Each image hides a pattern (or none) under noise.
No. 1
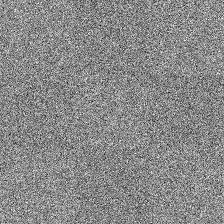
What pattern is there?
a checkerboard
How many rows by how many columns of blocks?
3 by 3
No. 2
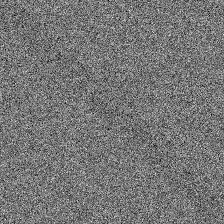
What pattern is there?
a diagonal band
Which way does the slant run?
top left to bottom right
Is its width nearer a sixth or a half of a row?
a sixth
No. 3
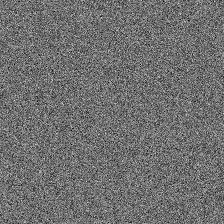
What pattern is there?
only noise
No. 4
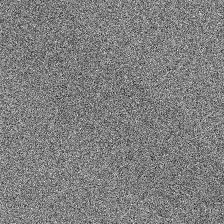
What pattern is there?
a diagonal band
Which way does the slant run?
top left to bottom right
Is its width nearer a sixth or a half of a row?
a half
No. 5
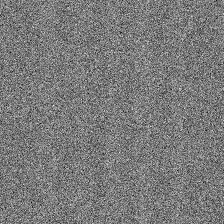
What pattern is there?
bands of columns
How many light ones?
5
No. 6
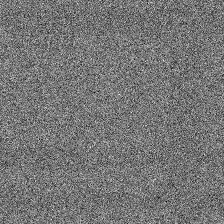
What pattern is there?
bands of rows crossing bands of columns
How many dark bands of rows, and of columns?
3 and 1
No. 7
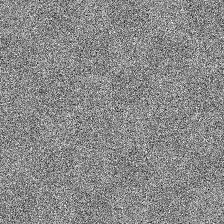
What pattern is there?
a checkerboard
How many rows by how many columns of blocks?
6 by 6
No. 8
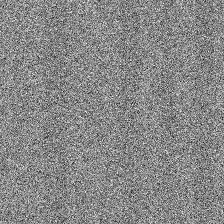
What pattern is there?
bands of columns
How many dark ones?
4
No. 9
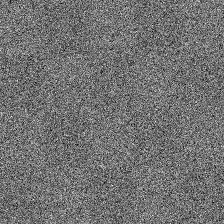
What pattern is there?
a checkerboard
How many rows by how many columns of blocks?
4 by 5
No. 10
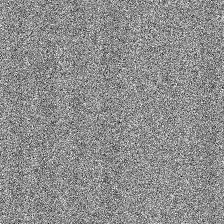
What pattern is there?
bands of columns
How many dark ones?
5
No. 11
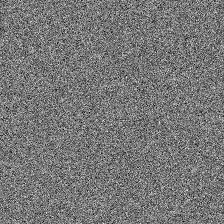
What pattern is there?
only noise
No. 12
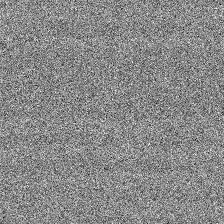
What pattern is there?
bands of rows
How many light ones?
6
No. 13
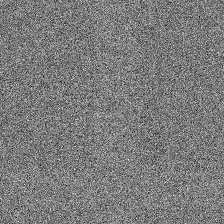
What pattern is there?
bands of rows crossing bands of columns
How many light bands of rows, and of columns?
1 and 1
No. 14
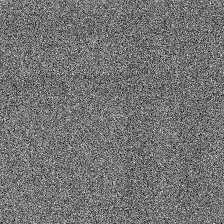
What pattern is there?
bands of rows crossing bands of columns
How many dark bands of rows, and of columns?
2 and 2
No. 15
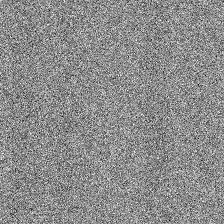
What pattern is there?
bands of columns
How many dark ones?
3
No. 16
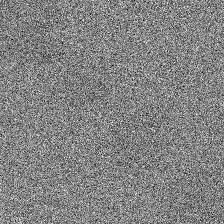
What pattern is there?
blocks along the diagonal
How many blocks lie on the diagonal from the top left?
4
